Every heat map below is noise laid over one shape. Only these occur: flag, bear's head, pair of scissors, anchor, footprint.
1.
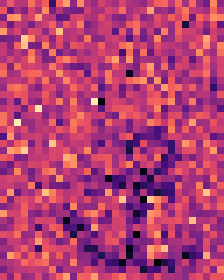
dark anchor
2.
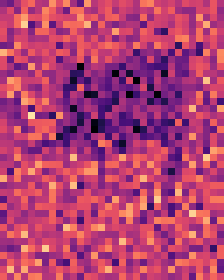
dark flag
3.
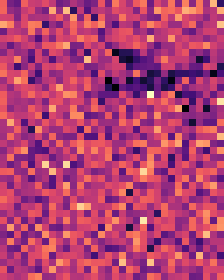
dark pair of scissors
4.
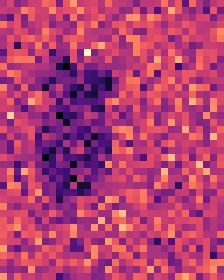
dark footprint
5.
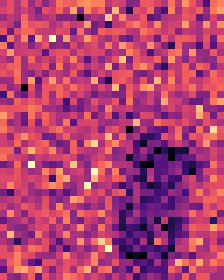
dark footprint
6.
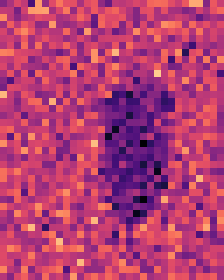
dark footprint
